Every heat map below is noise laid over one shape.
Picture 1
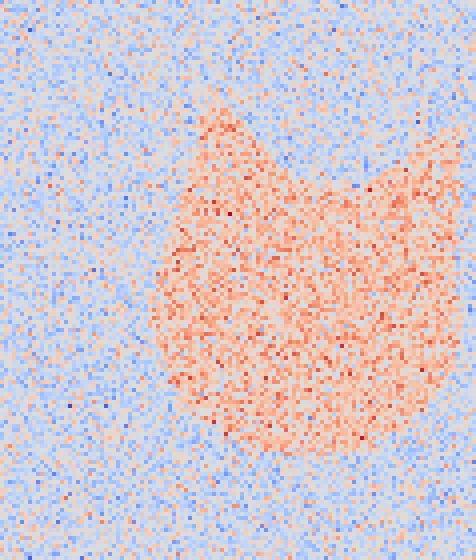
red cat's head
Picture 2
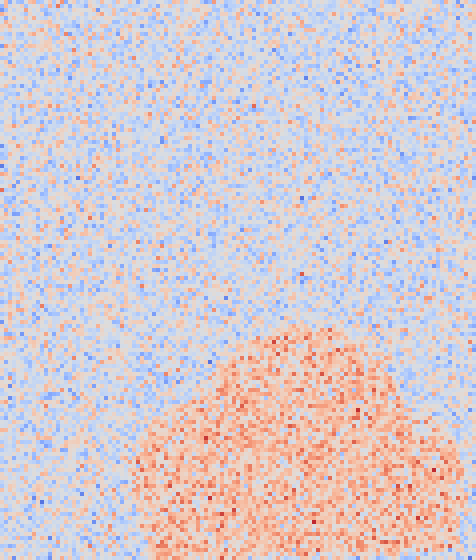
red cloud
